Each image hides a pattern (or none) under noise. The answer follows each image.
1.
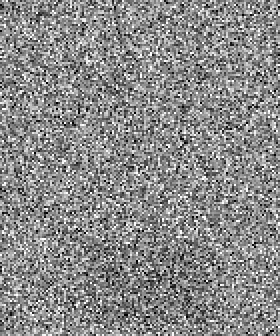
one block
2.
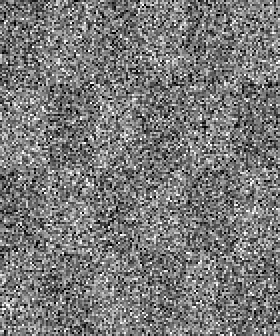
a checkerboard
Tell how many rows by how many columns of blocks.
4 by 6
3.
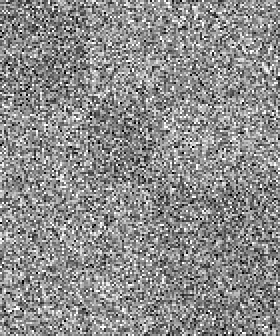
blocks along the diagonal
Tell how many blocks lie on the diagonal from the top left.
3
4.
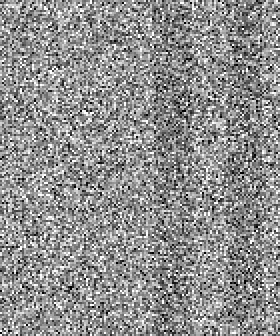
bands of columns
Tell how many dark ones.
2
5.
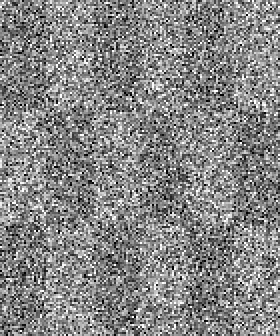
a checkerboard
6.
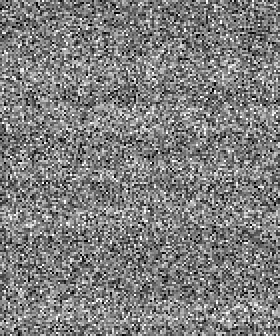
bands of rows
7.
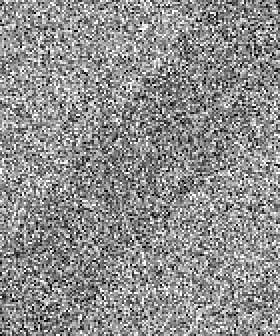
a diagonal band
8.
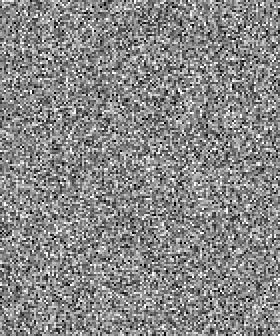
only noise
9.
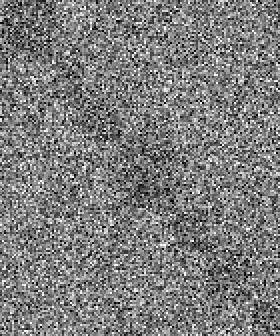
blocks along the diagonal
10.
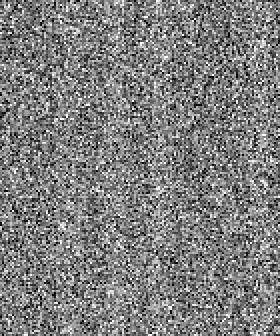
bands of columns
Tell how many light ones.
4
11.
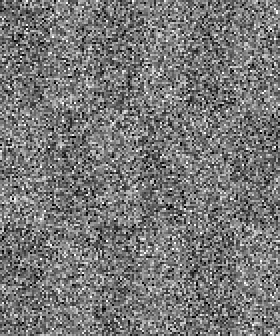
a checkerboard
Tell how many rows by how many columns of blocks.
3 by 6
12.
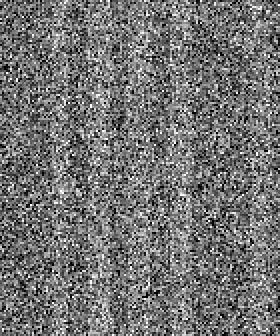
bands of columns
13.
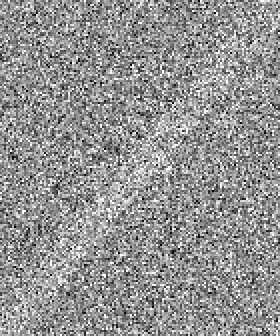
a diagonal band
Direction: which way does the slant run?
bottom left to top right
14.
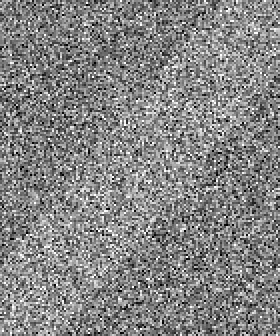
a diagonal band
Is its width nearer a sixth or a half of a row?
a half
